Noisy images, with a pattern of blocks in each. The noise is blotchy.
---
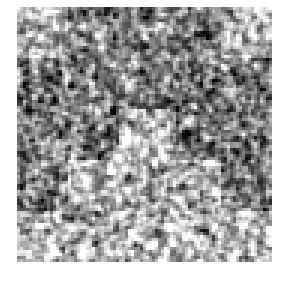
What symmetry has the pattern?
left and right mirror each other
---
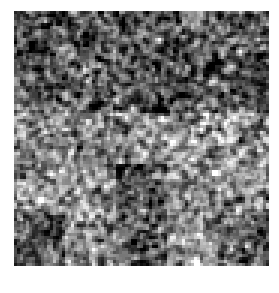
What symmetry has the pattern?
left and right mirror each other
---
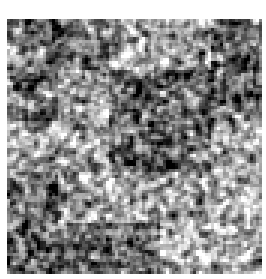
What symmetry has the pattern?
no symmetry
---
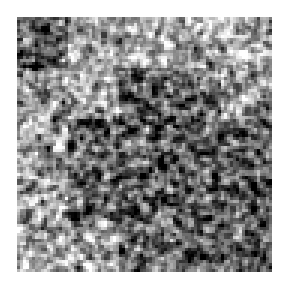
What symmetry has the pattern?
mirrored about the diagonal from the top left
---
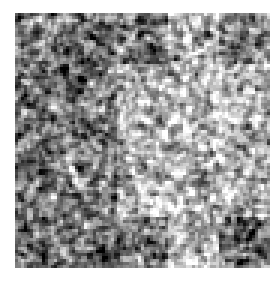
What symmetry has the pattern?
top and bottom mirror each other
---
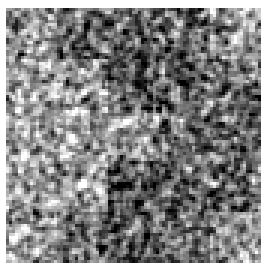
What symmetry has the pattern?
top and bottom mirror each other
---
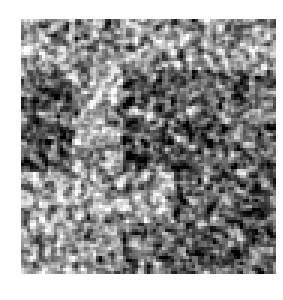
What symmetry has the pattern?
no symmetry
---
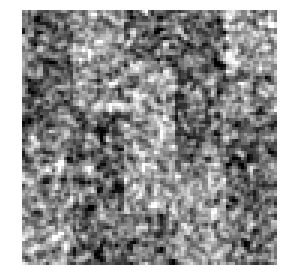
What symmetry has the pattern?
the same after a half turn
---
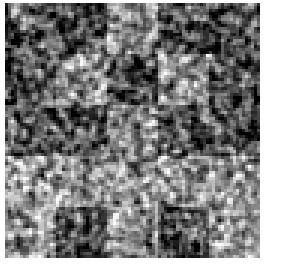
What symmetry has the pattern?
left and right mirror each other
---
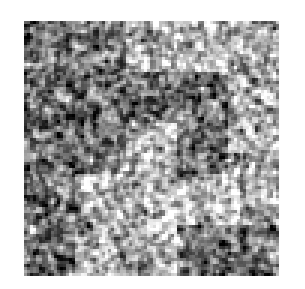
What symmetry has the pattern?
no symmetry
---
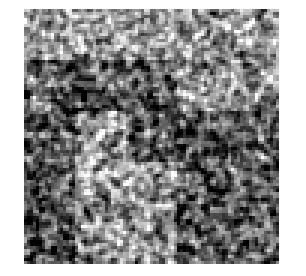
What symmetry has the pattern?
no symmetry
